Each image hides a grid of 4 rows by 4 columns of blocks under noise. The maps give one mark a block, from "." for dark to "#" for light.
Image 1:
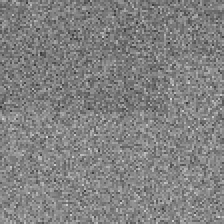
. . . .
. . . #
# # # #
# # # #
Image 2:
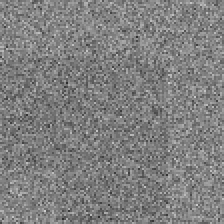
# # # #
. . . #
. . . #
# . . #
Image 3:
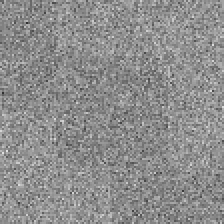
. # # #
. . . #
# . . #
# # . .
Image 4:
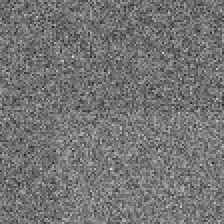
. . . .
. . . .
. # # #
. # # #
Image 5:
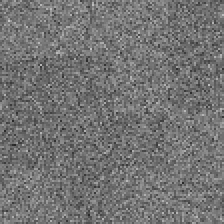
# # # .
. . # .
. . . #
# . # #
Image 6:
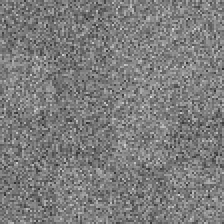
. . # #
# . # #
. . # .
. # . #
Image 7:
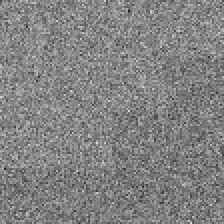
# # # #
# # # .
# # . .
. . . .
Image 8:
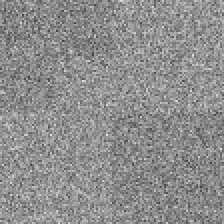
. . # #
. # # #
# # . .
# # . .
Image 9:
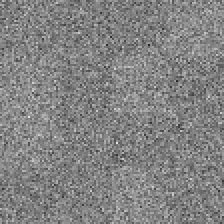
. . . #
# . # .
# . . .
. . # .
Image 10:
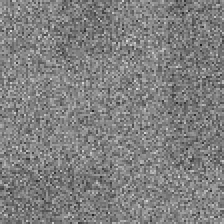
# . # .
# # # .
# # # .
. . # #
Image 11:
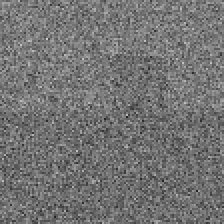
# # # #
# # . #
. . . .
. . . .
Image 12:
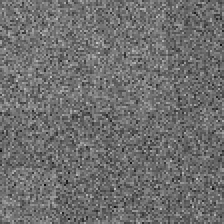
# # # .
# # # .
. . . .
# . . .
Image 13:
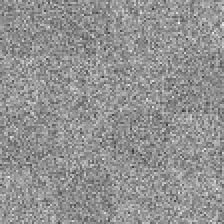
. . # #
# # # .
. # . #
# . # #
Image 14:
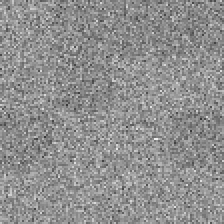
# . . .
# . # #
. # # .
# # # #
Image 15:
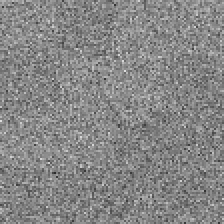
# . # #
. # # .
# # . .
. . . .
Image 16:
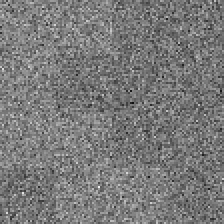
# # . .
# . . .
# # . .
. # # .
